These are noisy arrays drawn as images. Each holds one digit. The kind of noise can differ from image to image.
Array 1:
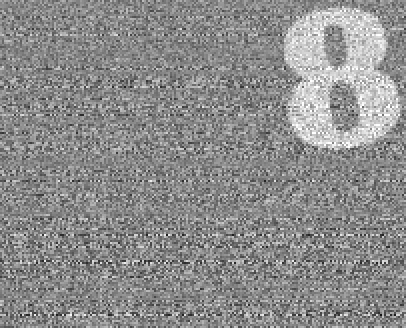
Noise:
rows of uneven size
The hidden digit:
8
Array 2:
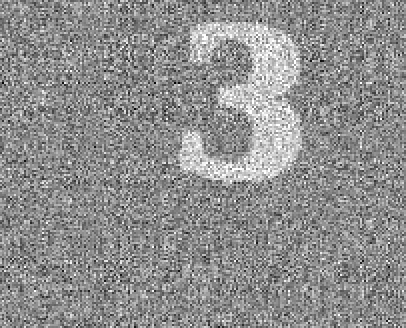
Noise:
low rank plus noise
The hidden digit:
3
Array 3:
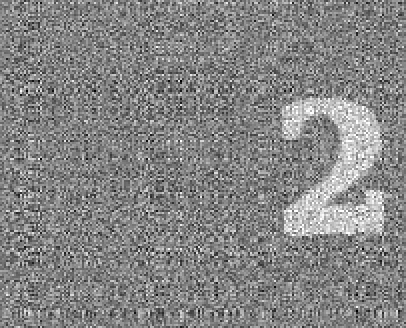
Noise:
low rank plus noise
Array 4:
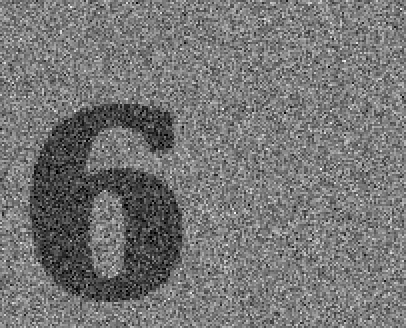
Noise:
independent entries
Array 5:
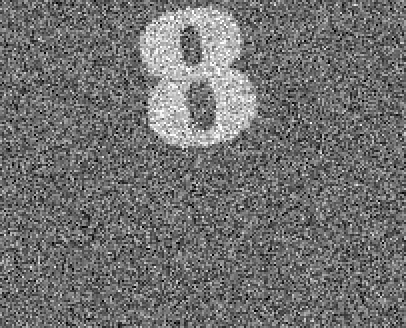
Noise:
independent entries
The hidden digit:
8
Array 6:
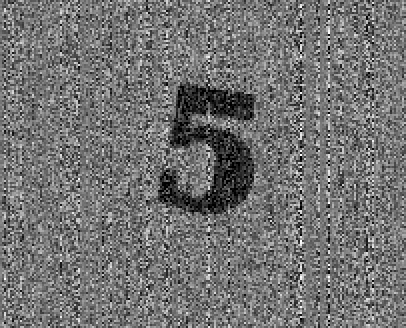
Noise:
columns of uneven size
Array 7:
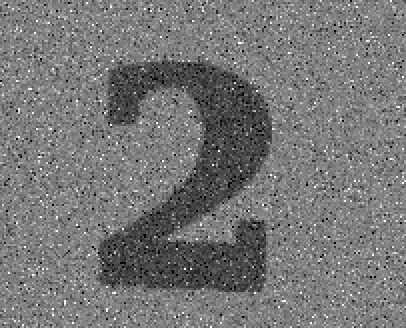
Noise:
heavy tails
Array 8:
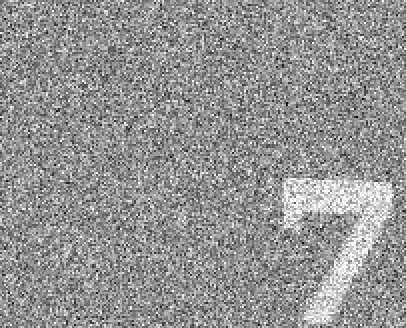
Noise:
independent entries
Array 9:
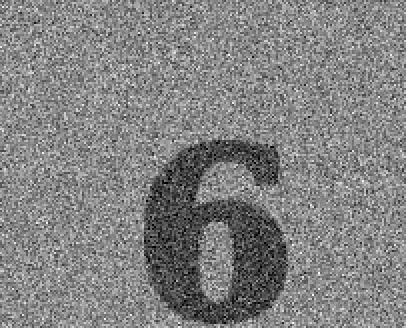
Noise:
independent entries
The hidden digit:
6
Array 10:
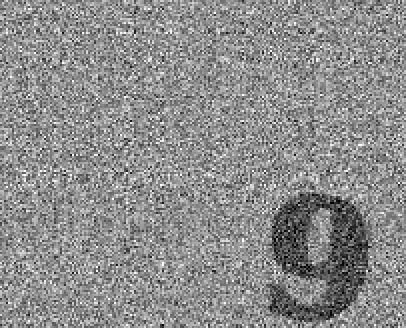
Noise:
low rank plus noise
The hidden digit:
9
